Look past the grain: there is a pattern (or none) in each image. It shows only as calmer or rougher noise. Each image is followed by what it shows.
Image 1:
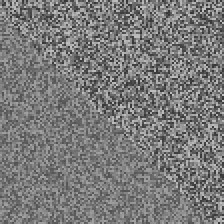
a sharp edge
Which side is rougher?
top right
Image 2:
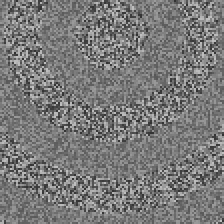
rings round one point
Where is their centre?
top middle
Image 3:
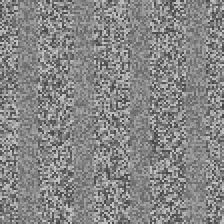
vertical stripes
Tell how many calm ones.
4
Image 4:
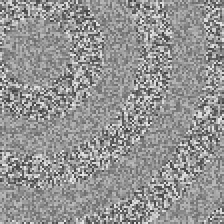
rings round one point
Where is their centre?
top left
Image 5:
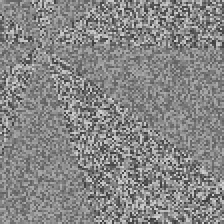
spokes from one point
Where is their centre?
top left
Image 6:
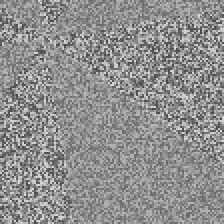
spokes from one point
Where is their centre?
top left
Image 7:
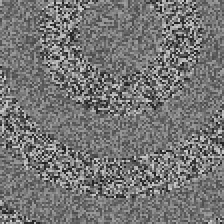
rings round one point
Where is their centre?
top middle
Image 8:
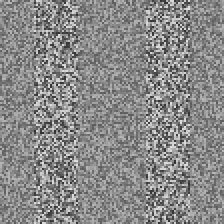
vertical stripes
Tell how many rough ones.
2
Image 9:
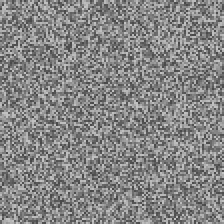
only noise
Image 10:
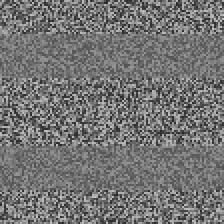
horizontal stripes
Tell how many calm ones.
2
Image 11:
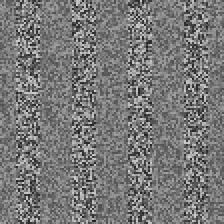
vertical stripes
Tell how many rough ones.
4
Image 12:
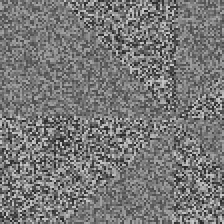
spokes from one point
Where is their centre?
middle right
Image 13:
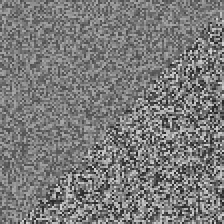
a sharp edge
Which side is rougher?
bottom right
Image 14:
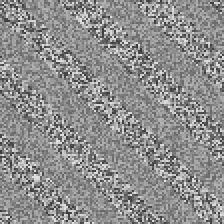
diagonal stripes
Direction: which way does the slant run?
top left to bottom right
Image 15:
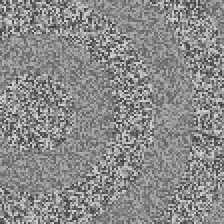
rings round one point
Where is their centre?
middle left
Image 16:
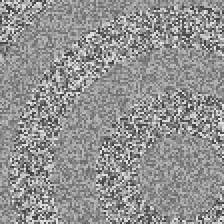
rings round one point
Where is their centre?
bottom right
